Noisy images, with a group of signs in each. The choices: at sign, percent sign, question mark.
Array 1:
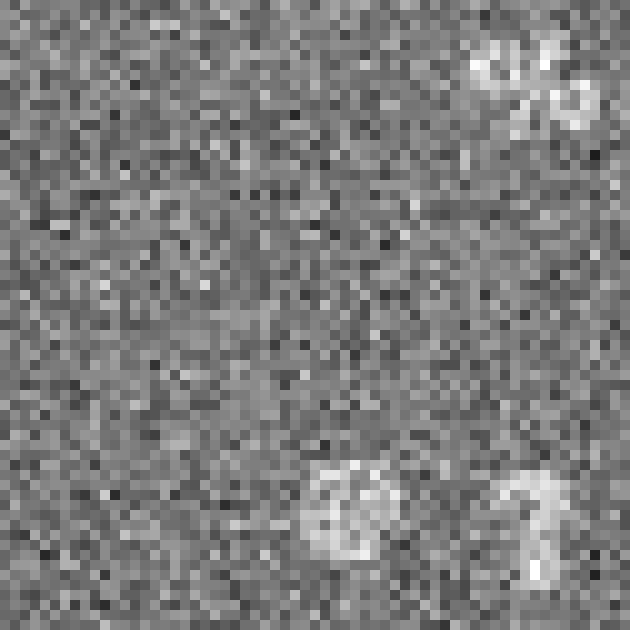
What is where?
top right: light percent sign; bottom middle: light at sign; bottom right: light question mark
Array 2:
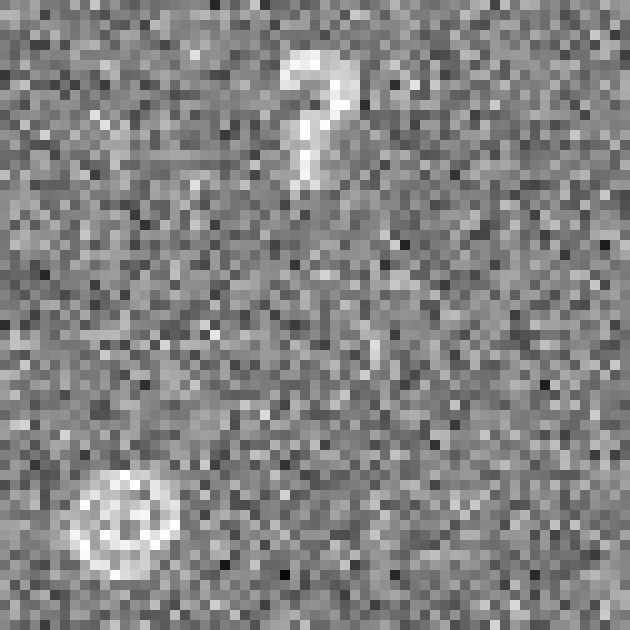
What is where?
top middle: light question mark; bottom left: light at sign
